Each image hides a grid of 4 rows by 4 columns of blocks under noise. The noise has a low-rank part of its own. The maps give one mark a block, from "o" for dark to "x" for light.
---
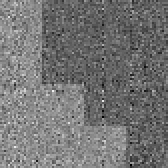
x o o o
x o o o
x x o o
x x x o
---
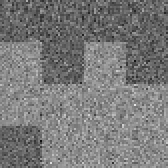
o o o o
x o x o
x x x x
o x x x
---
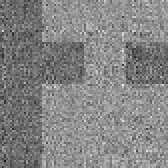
o x x x
o o x o
o x x x
o x x x
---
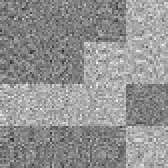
o o o x
o o x x
x x x o
o o o x
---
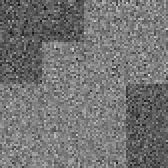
o o x x
o x x x
x x x o
x x x o
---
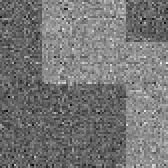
o x x o
o x x x
o o o x
o o o x
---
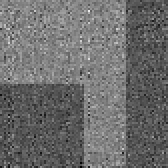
x x x o
x x x o
o o x o
o o x o
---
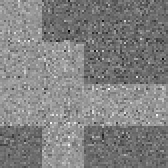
x o o o
x x o o
x x x x
o x o o
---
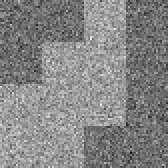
o o x o
o x x o
x x x o
x x o o
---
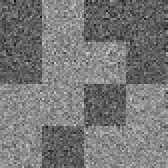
o x o o
o x x o
x x o x
x o x x
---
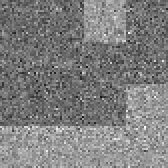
o o x o
o o o o
o o o x
x x x x
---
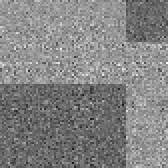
x x x o
x x x x
o o o x
o o o x
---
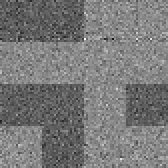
o o x x
x x x x
o o x o
x o x x
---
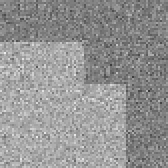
o o o o
x x o o
x x x o
x x x o
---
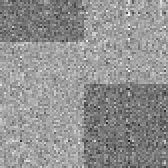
o o x x
x x x x
x x o o
x x o o
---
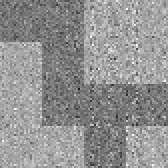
o o x x
x o x x
x o o o
x x o x
